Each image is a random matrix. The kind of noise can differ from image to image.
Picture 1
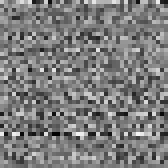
rows of uneven size
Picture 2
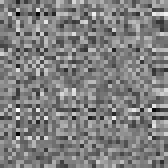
low rank plus noise
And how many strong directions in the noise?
one
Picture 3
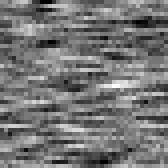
streaked along the rows
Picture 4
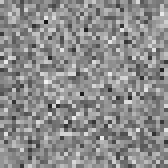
independent entries
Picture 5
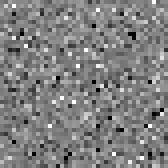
heavy tails
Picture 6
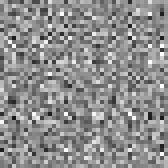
low rank plus noise
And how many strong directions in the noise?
three or four
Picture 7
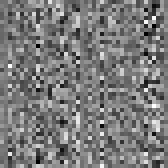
columns of uneven size
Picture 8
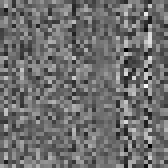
columns of uneven size
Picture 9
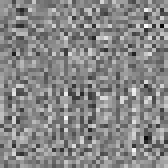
low rank plus noise
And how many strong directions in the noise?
three or four
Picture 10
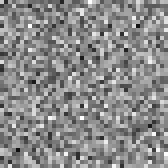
independent entries
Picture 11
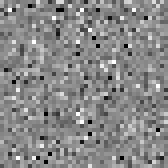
heavy tails
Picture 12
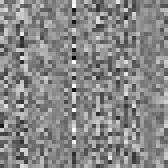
columns of uneven size
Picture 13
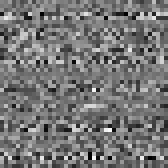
rows of uneven size
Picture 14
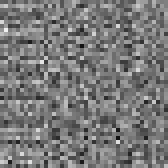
low rank plus noise
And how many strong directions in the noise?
two
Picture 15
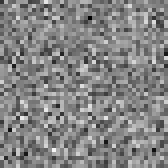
low rank plus noise
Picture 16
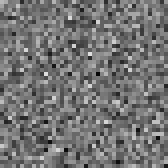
independent entries
